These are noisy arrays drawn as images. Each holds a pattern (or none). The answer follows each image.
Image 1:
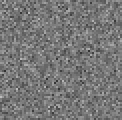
only noise
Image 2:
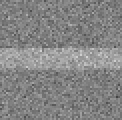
one band of rows
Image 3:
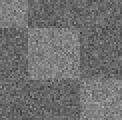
blocks along the diagonal
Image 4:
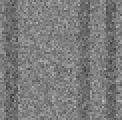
bands of columns
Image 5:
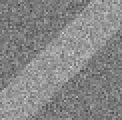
a diagonal band
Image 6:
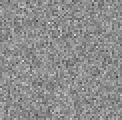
only noise
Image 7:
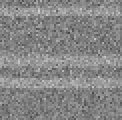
bands of rows
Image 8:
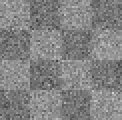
a checkerboard
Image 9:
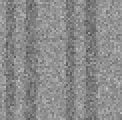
bands of columns
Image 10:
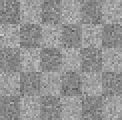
a checkerboard
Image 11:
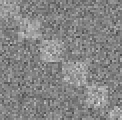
blocks along the diagonal
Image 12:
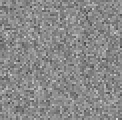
only noise
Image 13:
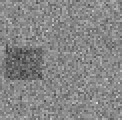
one block
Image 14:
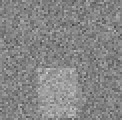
one block
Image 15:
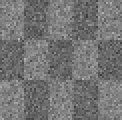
a checkerboard
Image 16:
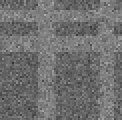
bands of rows crossing bands of columns
